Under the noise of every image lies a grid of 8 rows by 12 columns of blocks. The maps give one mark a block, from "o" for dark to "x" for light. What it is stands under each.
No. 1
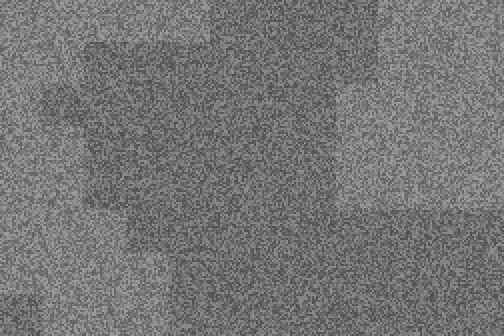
x x x x x o o o o x x x
x x o o o o o o o x x x
x o o o o o o o x x x x
x x o o o o o o x x x x
x x o o o o o o x x x x
x x x o o o o o o o o o
x x x x o o o o o o o o
o x x x o o o o o o o o
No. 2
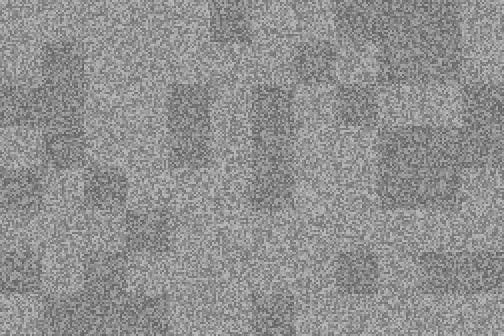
x x x x x o x x o o o x
x o x x x x x o x o o x
o o x x o x o x o x x o
x o x x o x o x x o o o
o x o x x x o x x o o x
x x x o x x x x x x x x
o x o x x x x x o x o o
x o o o x x o x x x x x
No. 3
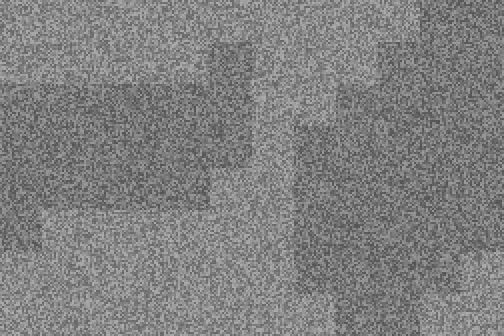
x x x x x x x x x x o o
x x x x x o x x x o o o
o o o o o o x x o o o o
o o o o o o x o o o o o
o o o o o x x o o o o o
o x x x x x x o o o o o
x x x x x x x o o o o x
x x x x x x x x o o x x
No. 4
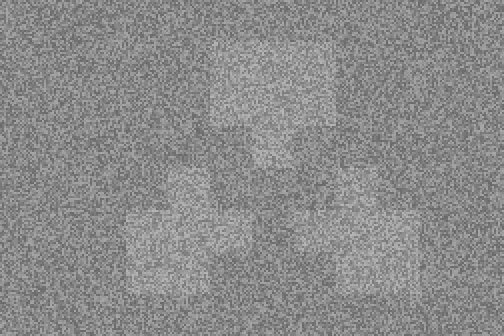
o o o o o o o o o o o o
o o o o o x x x o o o o
o o o o o x x x o o o o
o o o o o o x o o o o o
o o o o x o o o x o o o
o o o x x x o x x x o o
o o o x x o o o x x o o
o o o o o o o o o o o o
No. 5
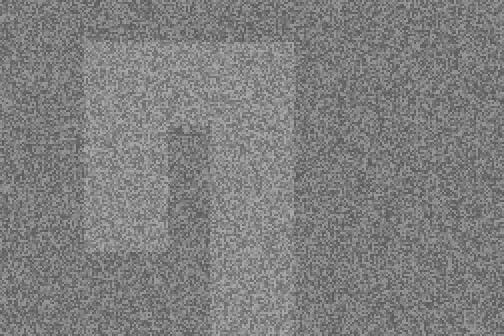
o o o o o o o o o o o o
o o x x x x x o o o o o
o o x x x x x o o o o o
o o x x o x x o o o o o
o o x x o x x o o o o o
o o x x o x x o o o o o
o o o o o x x o o o o o
o o o o o x x o o o o o
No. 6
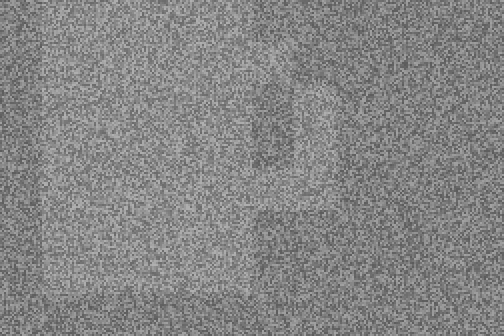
o x x x x x o o o o o o
o x x x x x x o o o o o
o x x x x x o x o o o o
o x x x x x o x o o o o
o x x x x x x x o o o o
o x x x x x o o o o o o
o x x x x x o o o o o o
o o o o o o o o o o o o
